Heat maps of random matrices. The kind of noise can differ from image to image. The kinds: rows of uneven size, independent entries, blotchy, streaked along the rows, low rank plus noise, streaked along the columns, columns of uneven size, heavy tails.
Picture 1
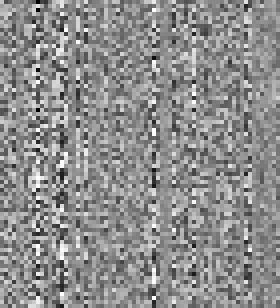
columns of uneven size
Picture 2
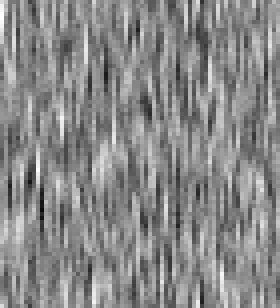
streaked along the columns
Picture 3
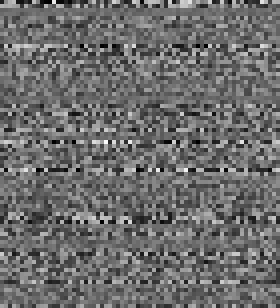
rows of uneven size
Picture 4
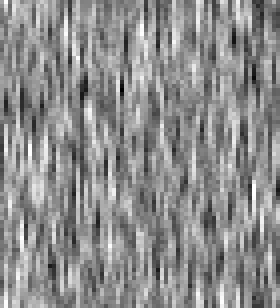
streaked along the columns
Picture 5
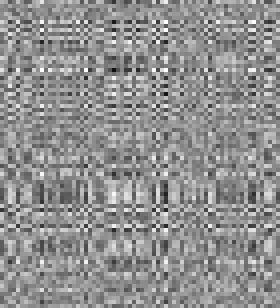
low rank plus noise
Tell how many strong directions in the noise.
one
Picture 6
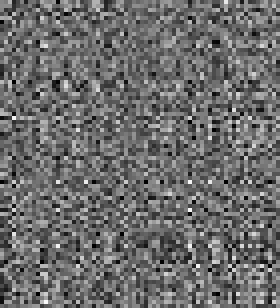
low rank plus noise
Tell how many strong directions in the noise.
three or four
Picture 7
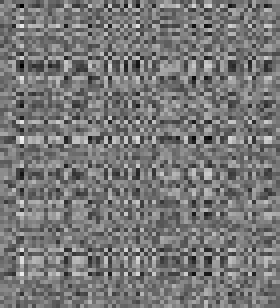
low rank plus noise
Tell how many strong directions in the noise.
one
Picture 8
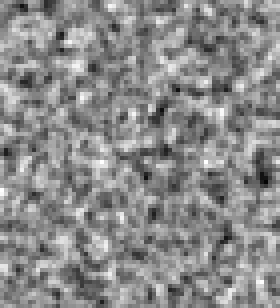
blotchy
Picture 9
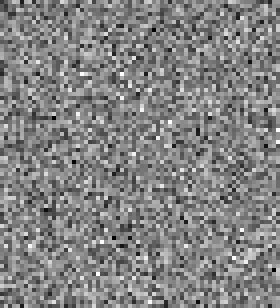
independent entries
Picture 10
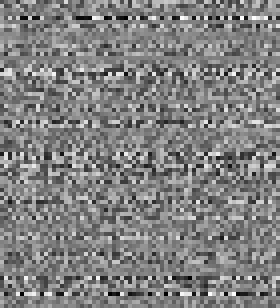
rows of uneven size
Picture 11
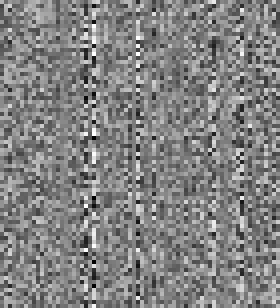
columns of uneven size
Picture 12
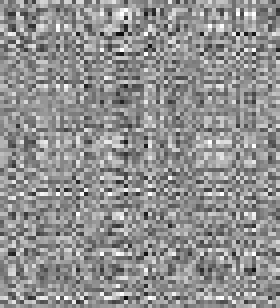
low rank plus noise
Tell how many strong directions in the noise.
two
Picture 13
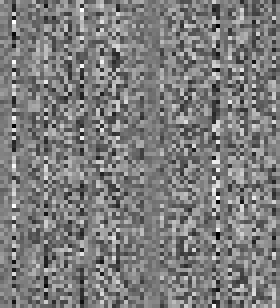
columns of uneven size
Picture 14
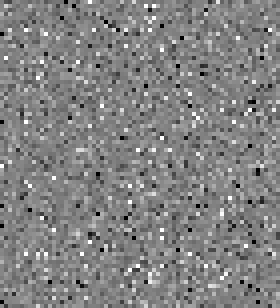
heavy tails
